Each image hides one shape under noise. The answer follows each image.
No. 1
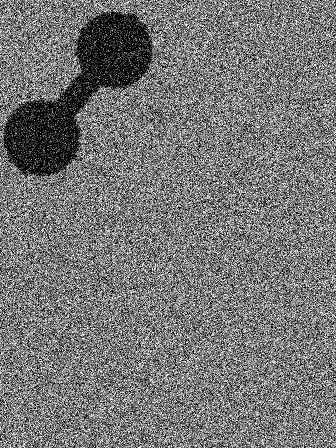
dumbbell
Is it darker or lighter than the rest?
darker
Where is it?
top left
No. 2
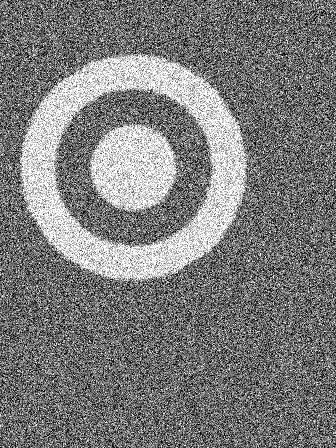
bullseye
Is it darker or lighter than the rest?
lighter
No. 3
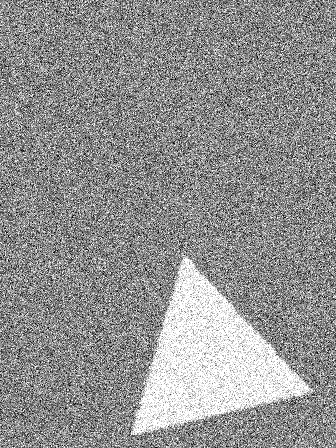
triangle
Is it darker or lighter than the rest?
lighter
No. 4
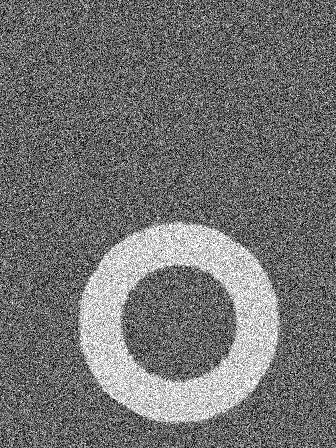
ring
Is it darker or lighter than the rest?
lighter
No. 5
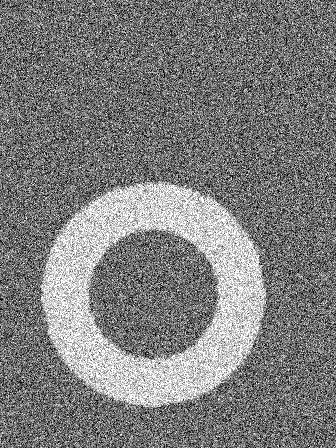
ring
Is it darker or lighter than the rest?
lighter
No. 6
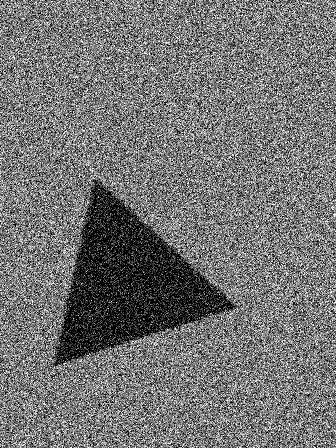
triangle
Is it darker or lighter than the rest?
darker
